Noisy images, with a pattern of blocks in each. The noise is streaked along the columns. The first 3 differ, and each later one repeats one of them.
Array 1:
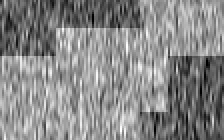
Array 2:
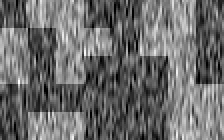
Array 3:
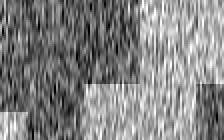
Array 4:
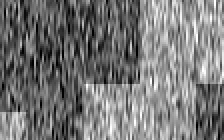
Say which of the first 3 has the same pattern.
3
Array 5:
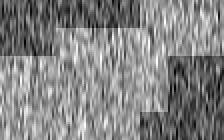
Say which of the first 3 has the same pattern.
1
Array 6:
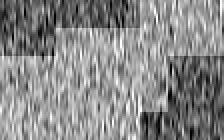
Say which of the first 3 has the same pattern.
1
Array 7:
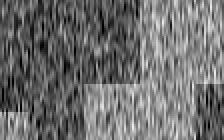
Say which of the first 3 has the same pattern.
3
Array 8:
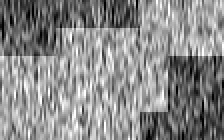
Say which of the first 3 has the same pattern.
1
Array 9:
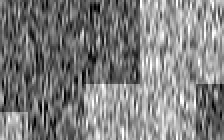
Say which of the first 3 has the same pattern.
3
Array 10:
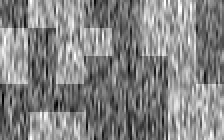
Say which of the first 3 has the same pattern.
2
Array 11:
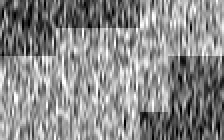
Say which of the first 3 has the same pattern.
1
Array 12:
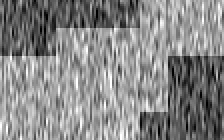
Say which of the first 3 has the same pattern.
1
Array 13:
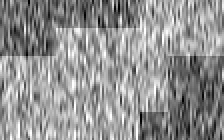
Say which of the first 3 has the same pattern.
1
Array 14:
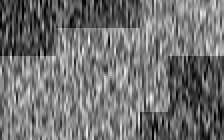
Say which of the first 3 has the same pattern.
1
